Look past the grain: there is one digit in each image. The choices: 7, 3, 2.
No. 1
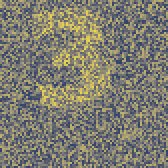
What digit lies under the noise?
3
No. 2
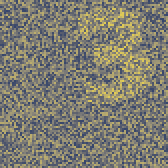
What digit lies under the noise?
3
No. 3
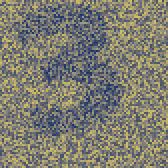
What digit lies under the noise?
3
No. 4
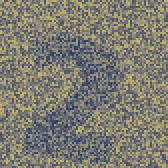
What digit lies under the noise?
2
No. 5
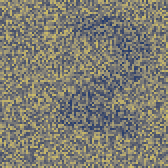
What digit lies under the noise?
2
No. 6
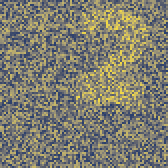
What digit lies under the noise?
2
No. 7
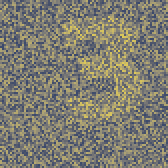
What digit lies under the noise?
3
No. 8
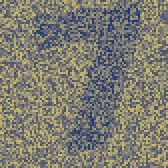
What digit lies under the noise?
7
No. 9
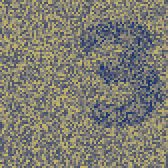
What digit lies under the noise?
3
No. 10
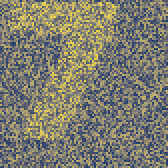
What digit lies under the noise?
7
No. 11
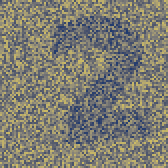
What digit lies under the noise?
2
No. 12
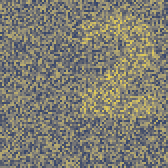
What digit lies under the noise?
2
